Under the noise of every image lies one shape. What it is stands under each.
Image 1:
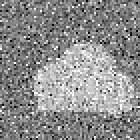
cloud
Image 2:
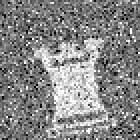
chess rook
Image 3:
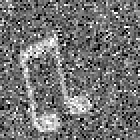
pair of musical notes
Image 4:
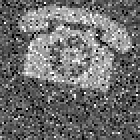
telephone
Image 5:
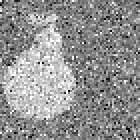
pear
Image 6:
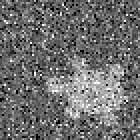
turtle
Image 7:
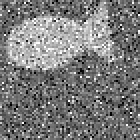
fish
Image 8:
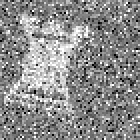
chess rook
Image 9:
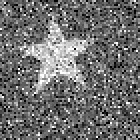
star
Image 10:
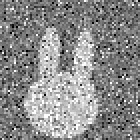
rabbit's head
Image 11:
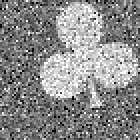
club
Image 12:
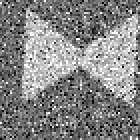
bow tie
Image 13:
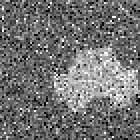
car
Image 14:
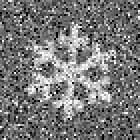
snowflake
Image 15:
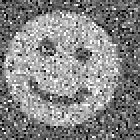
smiling face
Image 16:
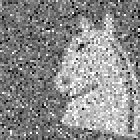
chess knight
